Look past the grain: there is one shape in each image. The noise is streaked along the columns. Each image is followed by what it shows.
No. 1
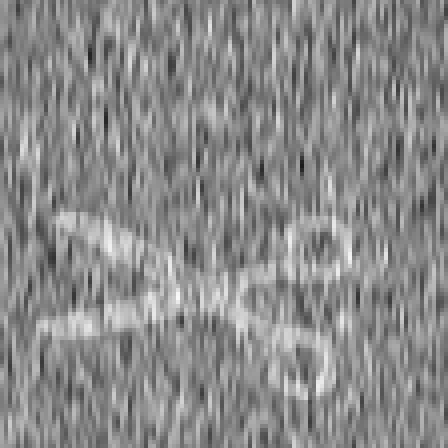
pair of scissors
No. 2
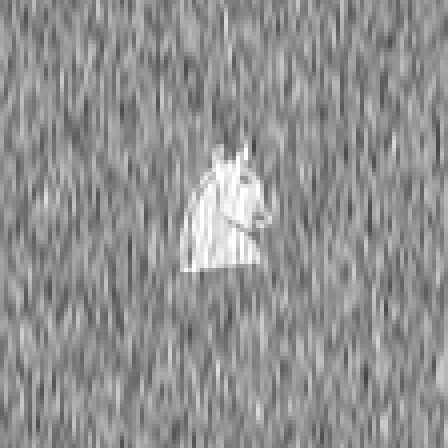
chess knight
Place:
centre
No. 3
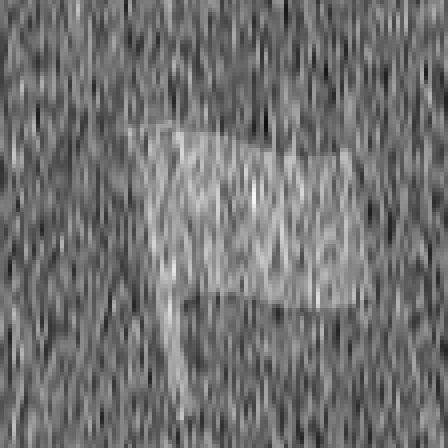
flag
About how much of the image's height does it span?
two thirds
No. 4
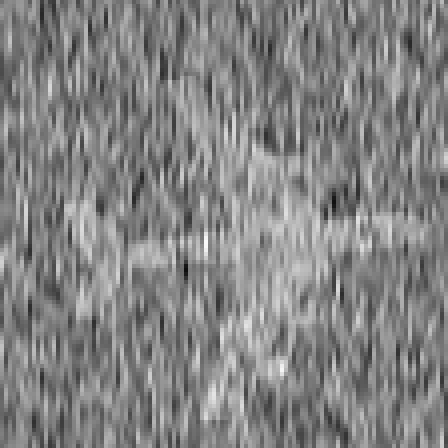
airplane
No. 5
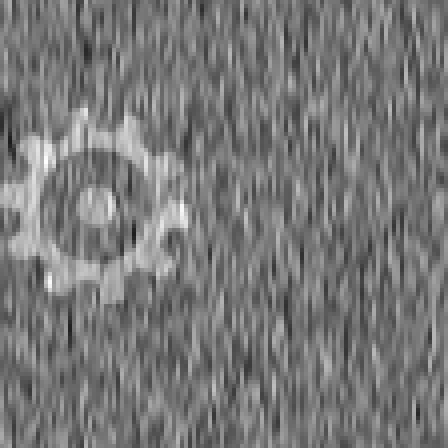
gear
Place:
middle left
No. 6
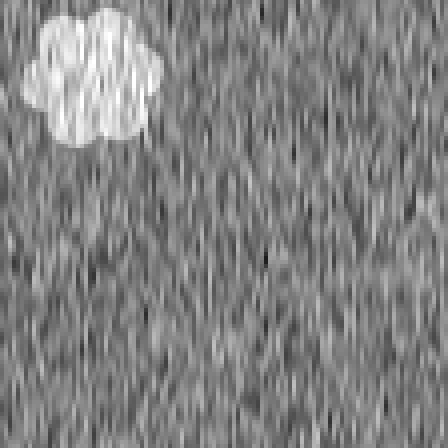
flower
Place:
top left
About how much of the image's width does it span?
a third
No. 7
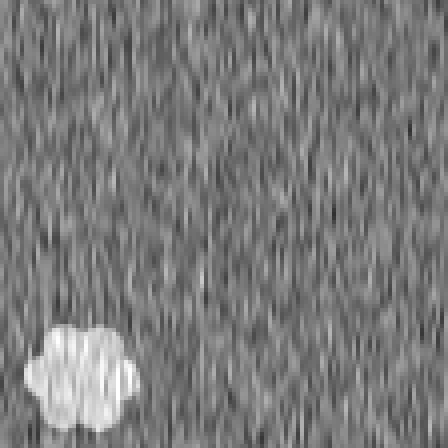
flower
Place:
bottom left
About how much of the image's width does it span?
a quarter
